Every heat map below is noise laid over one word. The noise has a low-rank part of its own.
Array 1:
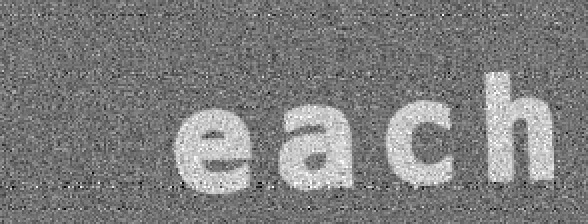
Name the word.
each
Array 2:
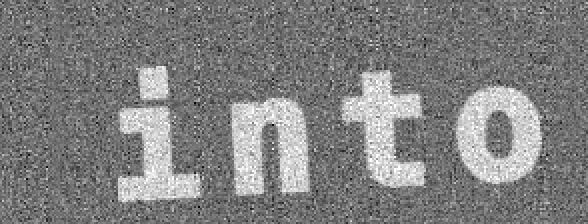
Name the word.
into
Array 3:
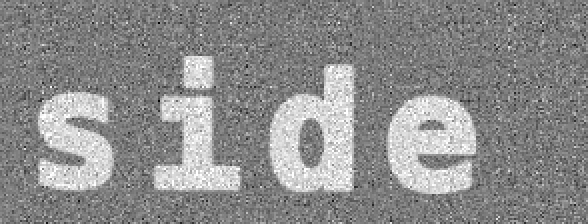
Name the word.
side
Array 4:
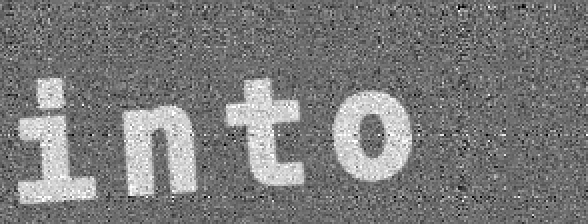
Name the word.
into
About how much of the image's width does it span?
two thirds
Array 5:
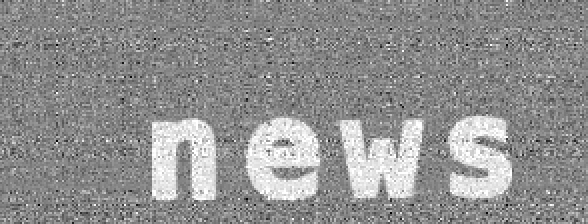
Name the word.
news
